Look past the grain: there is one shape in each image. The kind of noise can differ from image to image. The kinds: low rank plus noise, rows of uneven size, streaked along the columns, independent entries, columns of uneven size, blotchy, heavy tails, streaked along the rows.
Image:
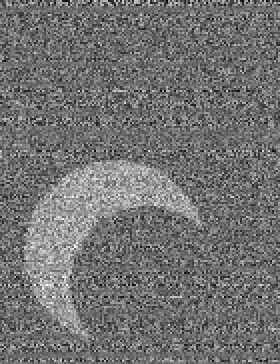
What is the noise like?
rows of uneven size
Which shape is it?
crescent
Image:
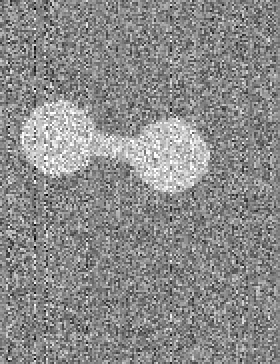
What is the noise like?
columns of uneven size
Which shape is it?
dumbbell
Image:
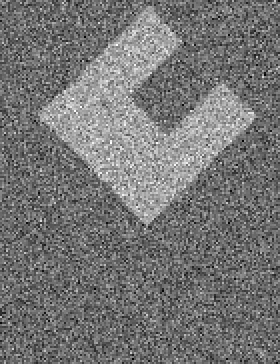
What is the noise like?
independent entries
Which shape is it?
square with a notch
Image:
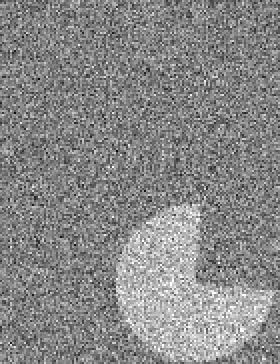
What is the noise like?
low rank plus noise
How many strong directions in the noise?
five to eight
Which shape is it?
disc with a wedge cut out
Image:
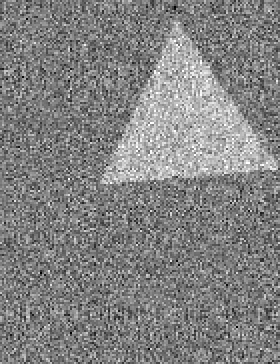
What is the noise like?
low rank plus noise
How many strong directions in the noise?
two
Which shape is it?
triangle
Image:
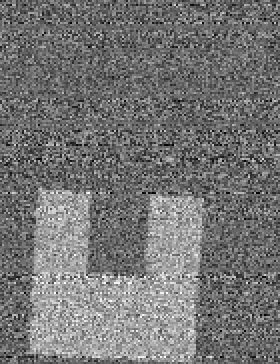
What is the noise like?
rows of uneven size
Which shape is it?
square with a notch
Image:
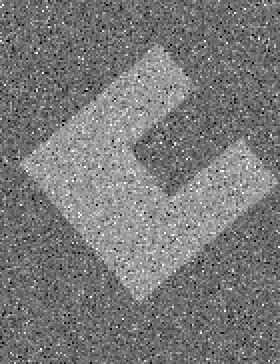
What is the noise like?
heavy tails
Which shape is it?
square with a notch
